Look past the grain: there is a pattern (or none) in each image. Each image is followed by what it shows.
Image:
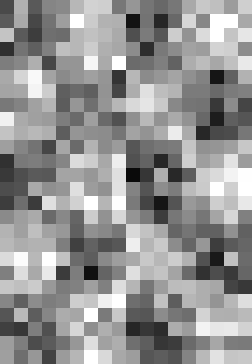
a checkerboard
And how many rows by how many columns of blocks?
5 by 4
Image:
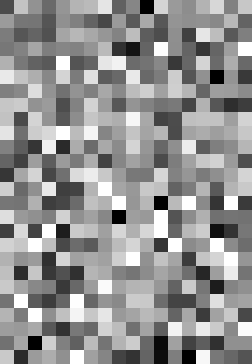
only noise
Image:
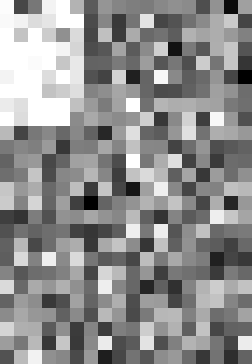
one block
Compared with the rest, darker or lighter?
lighter
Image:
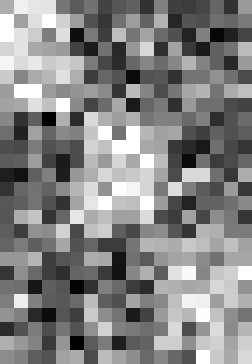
blocks along the diagonal
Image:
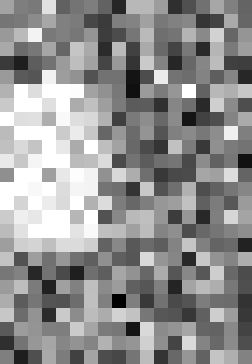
one block
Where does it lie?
middle left
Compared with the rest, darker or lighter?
lighter
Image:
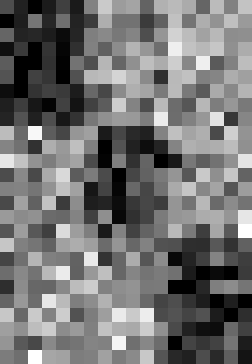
blocks along the diagonal
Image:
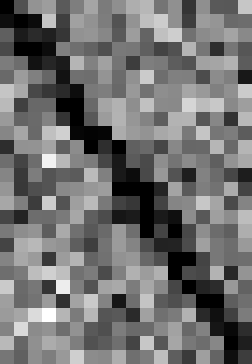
a diagonal band
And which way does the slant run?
top left to bottom right
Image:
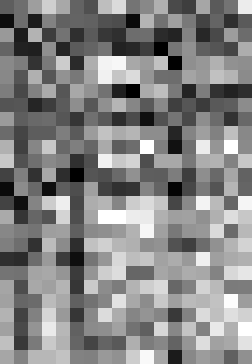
bands of rows crossing bands of columns
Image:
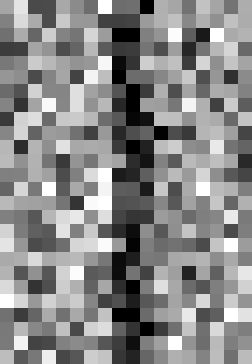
one band of columns
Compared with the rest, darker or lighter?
darker
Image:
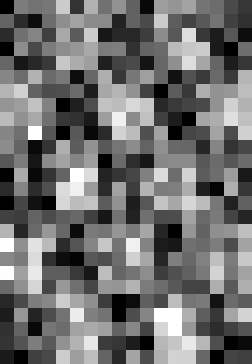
a checkerboard
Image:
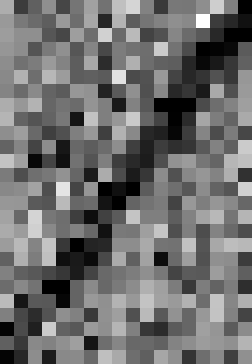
a diagonal band
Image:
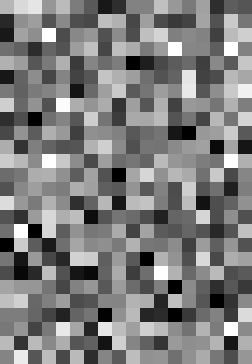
only noise
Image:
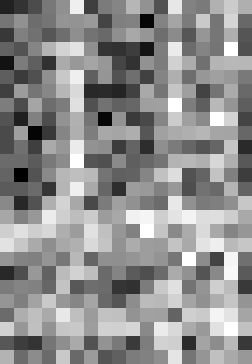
bands of rows crossing bands of columns
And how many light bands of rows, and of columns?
2 and 3
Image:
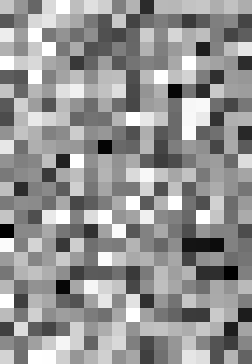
only noise
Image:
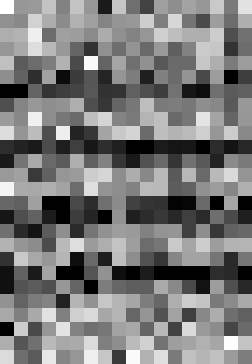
bands of rows
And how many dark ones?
4
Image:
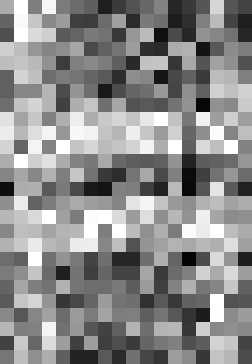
bands of rows crossing bands of columns
